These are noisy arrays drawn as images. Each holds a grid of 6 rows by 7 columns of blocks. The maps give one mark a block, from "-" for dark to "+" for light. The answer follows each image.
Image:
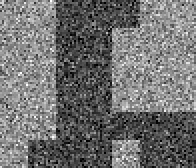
++---++
++--+++
++--+++
++--+++
++-----
+---+--
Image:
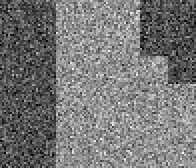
--+++--
--+++--
--++++-
--+++++
--+++++
--+++++
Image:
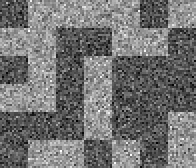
-++++-+
++--++-
-+-+---
++-+---
---+--+
-++-+-+
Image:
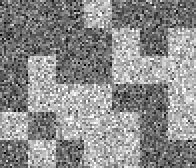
---+---
----+-+
-+--+++
-+++--+
+-+++-+
-+-++--
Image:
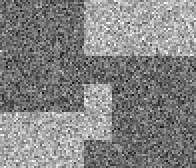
---++++
---++++
-------
---+---
++++---
+++----
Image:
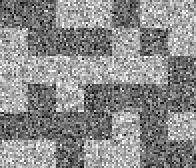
--++-++
+---+-+
++++++-
+-+----
----+-+
++-++--
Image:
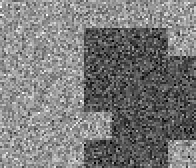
+++++++
+++---+
+++----
+++----
++++---
+++---+
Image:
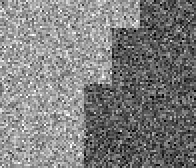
+++++--
++++---
++++---
+++----
+++----
+++----
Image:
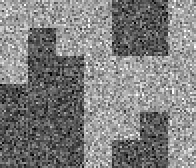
++++--+
+-++--+
+--++++
---++++
---++-+
---+--+
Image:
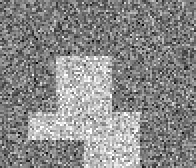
-------
-------
--++---
--++---
-++++--
---++--
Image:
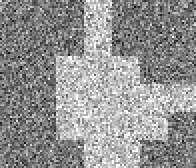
---+---
---+---
--+++--
--+++++
--++++-
---++--
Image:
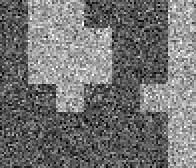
-++---+
-+++--+
-+++--+
--+--++
------+
------+
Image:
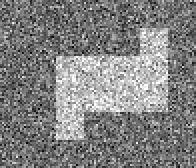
-------
-----+-
--++++-
--++++-
--+----
-------
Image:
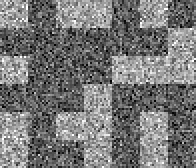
+-++-+-
------+
+---+++
---+---
+-++-+-
+--+-+-
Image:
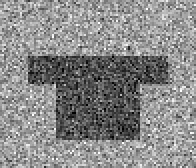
+++++++
+++++++
+-----+
++---++
++---++
+++++++
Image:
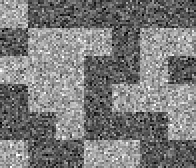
+------
-+++-++
+++--+-
-++-+++
--+---+
+--++--
